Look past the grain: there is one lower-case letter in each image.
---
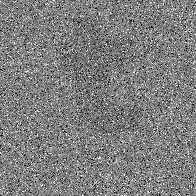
t
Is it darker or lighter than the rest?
darker
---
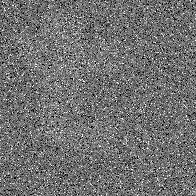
t
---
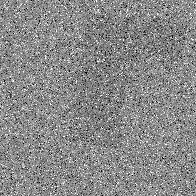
r
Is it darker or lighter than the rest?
darker
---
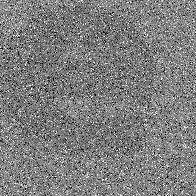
e
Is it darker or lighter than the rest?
darker
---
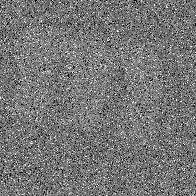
m
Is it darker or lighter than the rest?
lighter
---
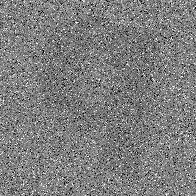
q
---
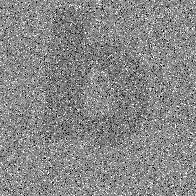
b
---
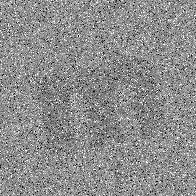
m
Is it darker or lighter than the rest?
darker
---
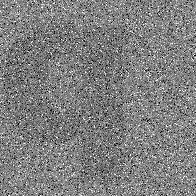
q
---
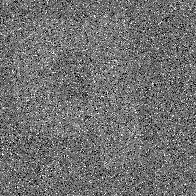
q
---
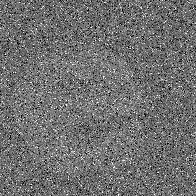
e
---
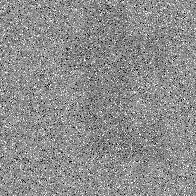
t
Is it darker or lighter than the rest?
darker
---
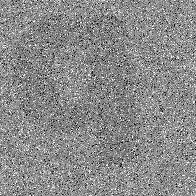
q
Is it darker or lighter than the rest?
darker
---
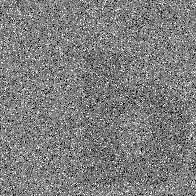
b
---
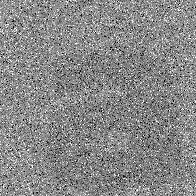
a
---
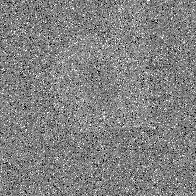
d
